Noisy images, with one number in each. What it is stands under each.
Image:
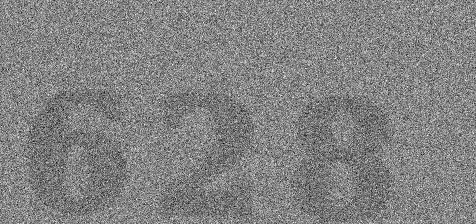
628
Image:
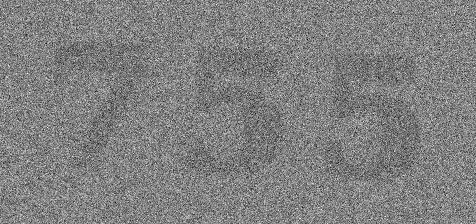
755
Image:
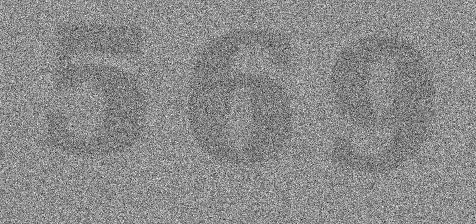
569
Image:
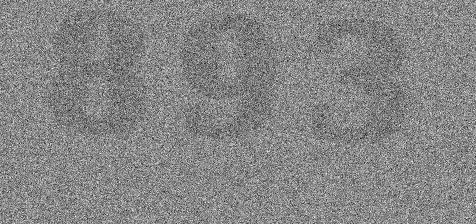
893
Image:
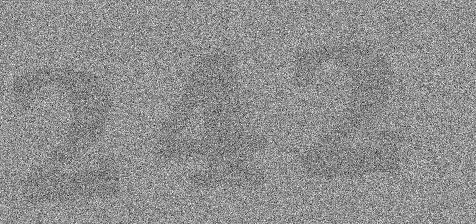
242
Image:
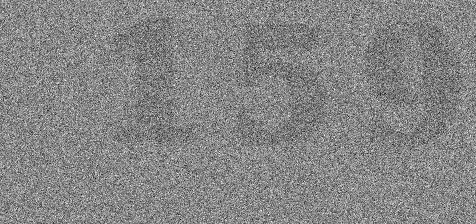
159
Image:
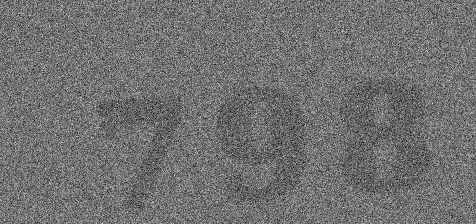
798
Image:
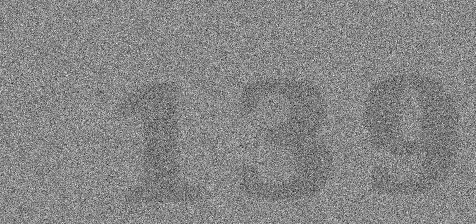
139
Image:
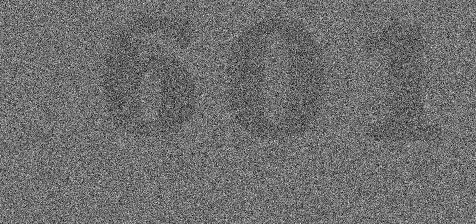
601
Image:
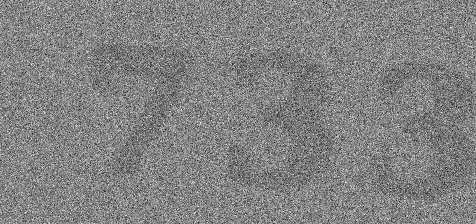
733
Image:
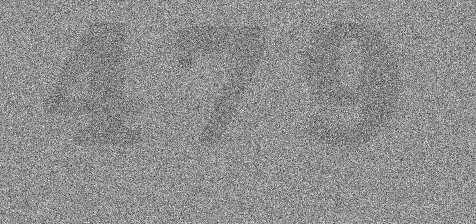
479
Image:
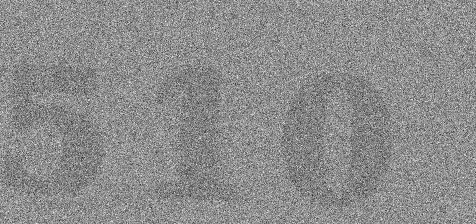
510
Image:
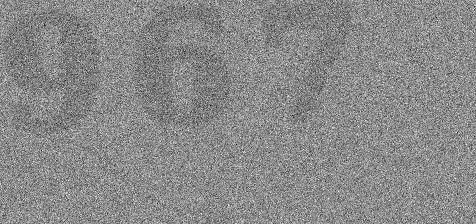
967
